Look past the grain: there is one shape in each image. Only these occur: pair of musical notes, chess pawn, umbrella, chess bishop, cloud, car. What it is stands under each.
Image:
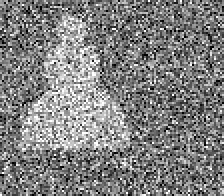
chess pawn
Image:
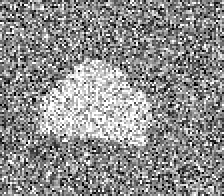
cloud
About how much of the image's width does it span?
half
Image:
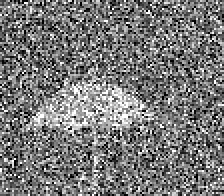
umbrella
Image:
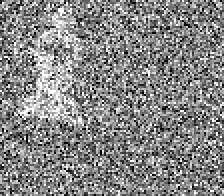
chess bishop
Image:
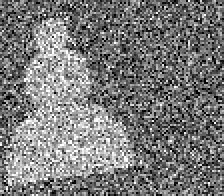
chess pawn
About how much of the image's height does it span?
nearly all
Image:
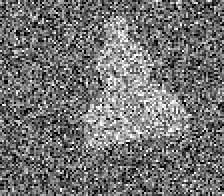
chess pawn
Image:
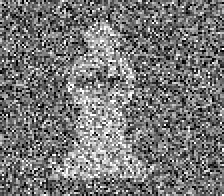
chess bishop
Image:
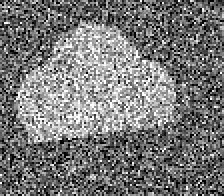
cloud
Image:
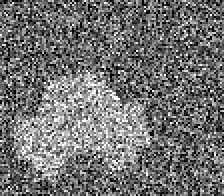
car
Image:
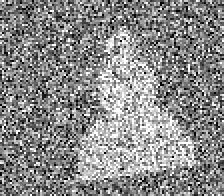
chess pawn
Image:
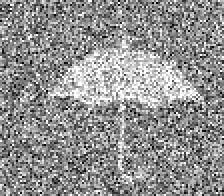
umbrella
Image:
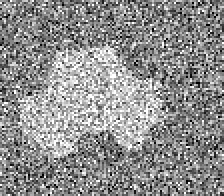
car
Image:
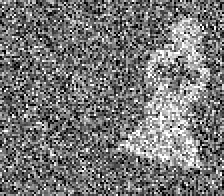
chess bishop
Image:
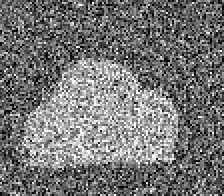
cloud
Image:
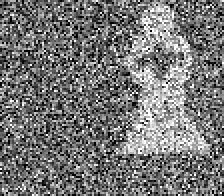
chess bishop
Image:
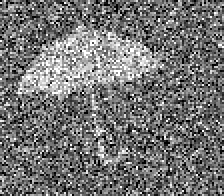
umbrella
